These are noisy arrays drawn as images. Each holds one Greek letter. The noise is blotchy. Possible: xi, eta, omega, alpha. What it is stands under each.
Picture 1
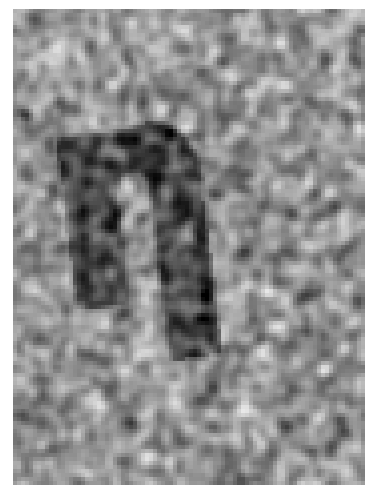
eta
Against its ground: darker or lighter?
darker
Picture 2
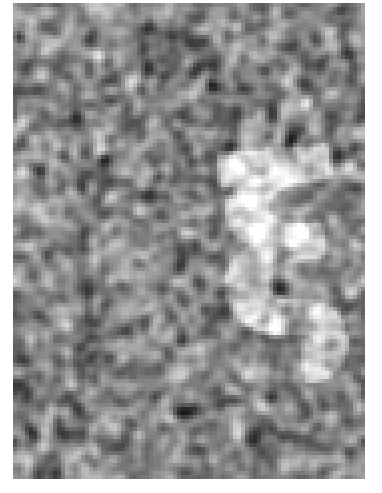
xi
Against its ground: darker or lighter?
lighter
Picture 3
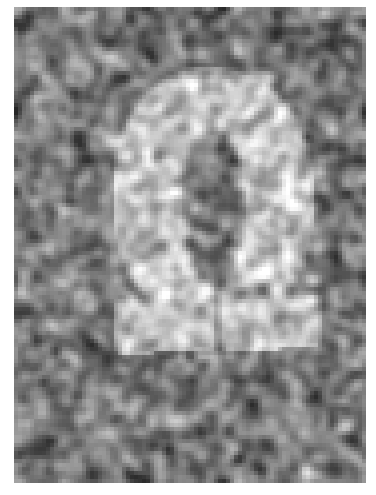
omega
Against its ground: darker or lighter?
lighter
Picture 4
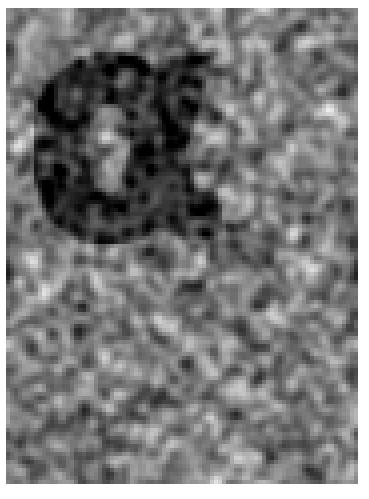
alpha
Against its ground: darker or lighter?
darker
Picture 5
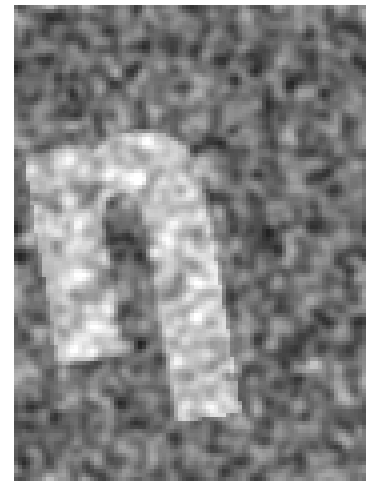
eta
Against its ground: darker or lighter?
lighter
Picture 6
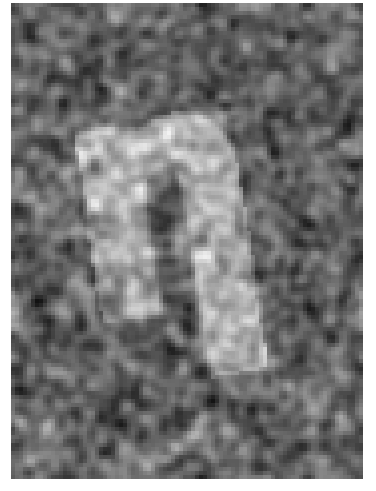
eta
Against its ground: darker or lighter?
lighter
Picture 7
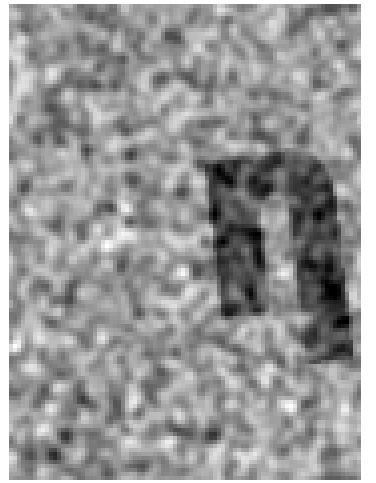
eta
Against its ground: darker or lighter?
darker
